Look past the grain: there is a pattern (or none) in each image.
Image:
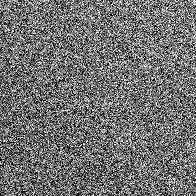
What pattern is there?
a smooth slope
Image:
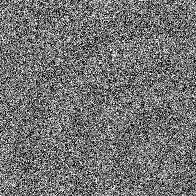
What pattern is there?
rings round one point
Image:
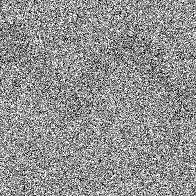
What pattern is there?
a wavy band
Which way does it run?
left to right
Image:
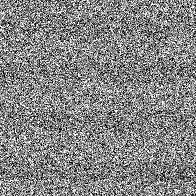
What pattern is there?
horizontal stripes
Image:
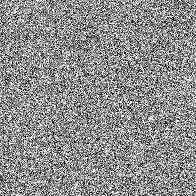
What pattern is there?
only noise
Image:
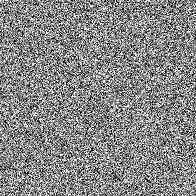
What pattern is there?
only noise
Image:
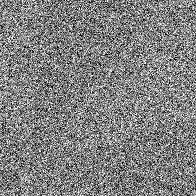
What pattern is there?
spokes from one point
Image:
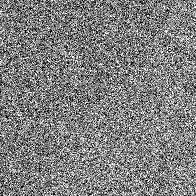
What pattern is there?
a sharp edge
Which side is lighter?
bottom right
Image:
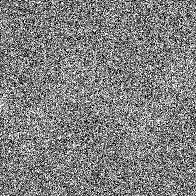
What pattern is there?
a wavy band
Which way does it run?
left to right
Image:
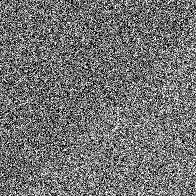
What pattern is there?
a sharp edge
